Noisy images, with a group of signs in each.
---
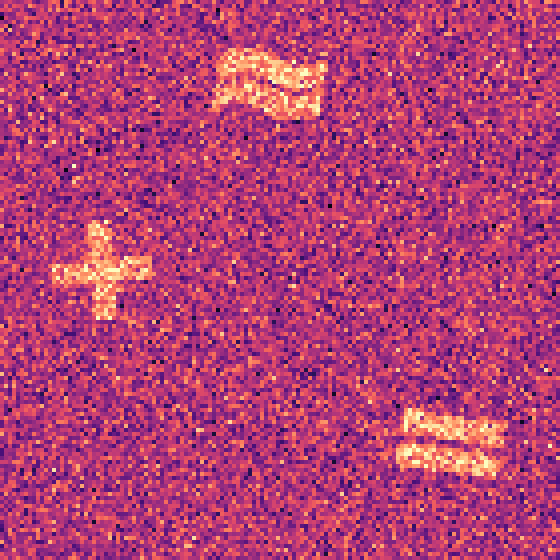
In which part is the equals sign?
bottom right
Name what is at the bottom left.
nothing
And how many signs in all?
3
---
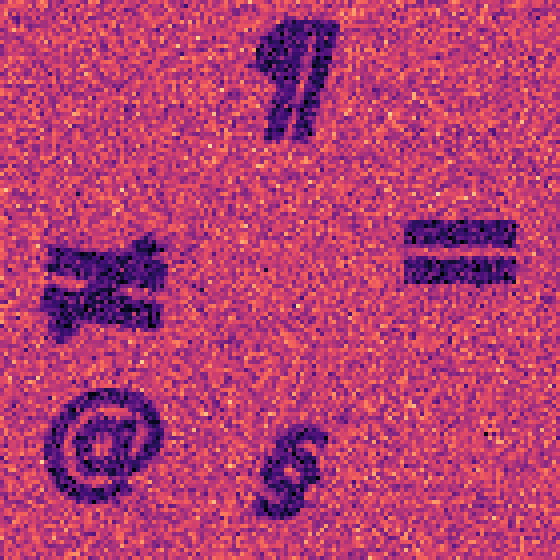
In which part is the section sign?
bottom middle
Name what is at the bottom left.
at sign
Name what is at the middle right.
equals sign
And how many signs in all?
5
